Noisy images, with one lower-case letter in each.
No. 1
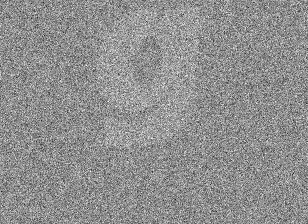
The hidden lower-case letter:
g
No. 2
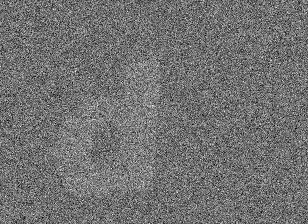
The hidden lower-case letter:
d
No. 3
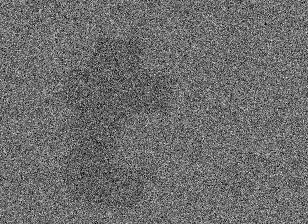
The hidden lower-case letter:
t
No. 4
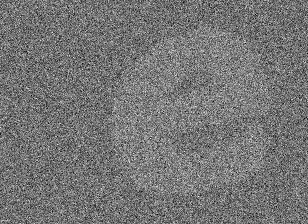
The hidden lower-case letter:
e
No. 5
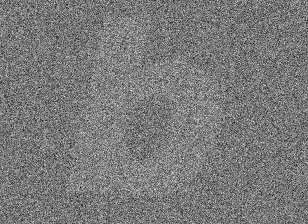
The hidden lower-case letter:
b
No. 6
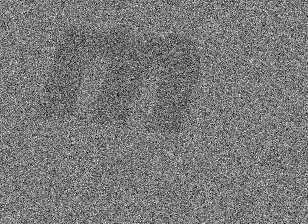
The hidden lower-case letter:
m
